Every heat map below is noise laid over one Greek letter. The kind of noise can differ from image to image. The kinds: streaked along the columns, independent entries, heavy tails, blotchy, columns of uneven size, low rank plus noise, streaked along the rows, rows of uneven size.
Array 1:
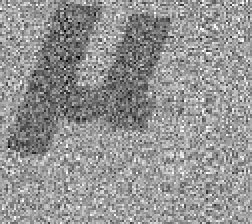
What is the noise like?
low rank plus noise
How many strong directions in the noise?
two
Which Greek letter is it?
mu
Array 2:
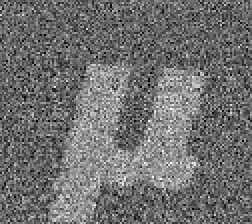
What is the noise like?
low rank plus noise
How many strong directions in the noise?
five to eight
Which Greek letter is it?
mu
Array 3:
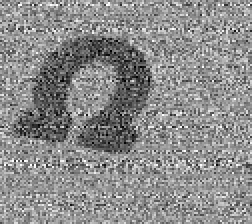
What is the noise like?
rows of uneven size
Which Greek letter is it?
omega
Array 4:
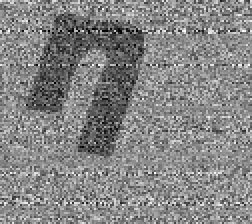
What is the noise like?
rows of uneven size
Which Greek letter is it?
eta
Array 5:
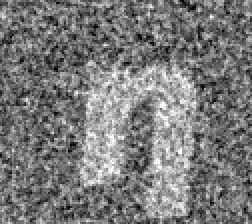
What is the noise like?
blotchy
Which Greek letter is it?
eta
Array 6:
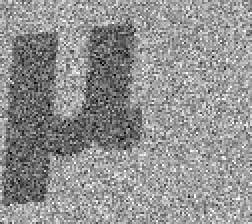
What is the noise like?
independent entries
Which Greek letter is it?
mu
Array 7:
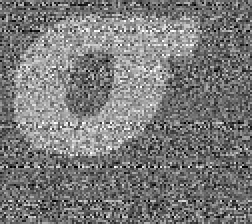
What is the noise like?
rows of uneven size
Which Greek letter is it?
sigma
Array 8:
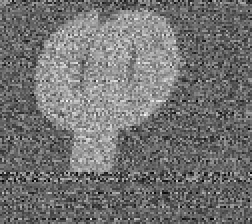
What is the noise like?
rows of uneven size
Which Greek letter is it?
phi
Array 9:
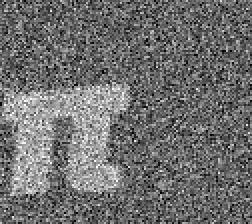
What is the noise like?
independent entries
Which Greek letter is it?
pi
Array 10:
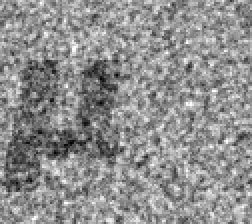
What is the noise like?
blotchy
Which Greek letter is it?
mu
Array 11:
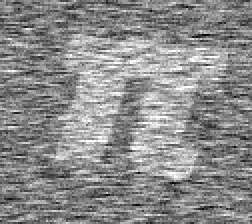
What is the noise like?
streaked along the rows
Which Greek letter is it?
pi
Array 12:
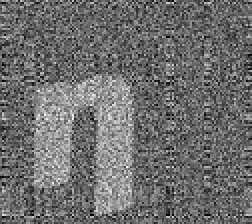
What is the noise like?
low rank plus noise
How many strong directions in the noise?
one
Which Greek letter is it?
eta
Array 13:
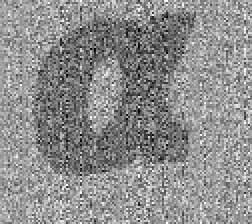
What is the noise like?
columns of uneven size
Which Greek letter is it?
alpha
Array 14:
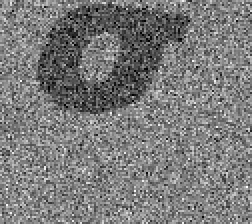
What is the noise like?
independent entries
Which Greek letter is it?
sigma
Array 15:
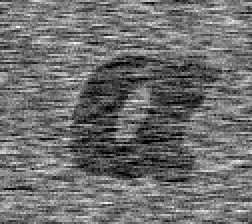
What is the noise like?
streaked along the rows
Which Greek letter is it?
alpha
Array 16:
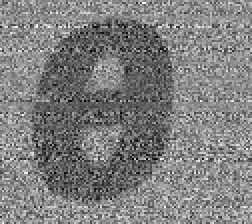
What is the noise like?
rows of uneven size
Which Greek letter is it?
theta
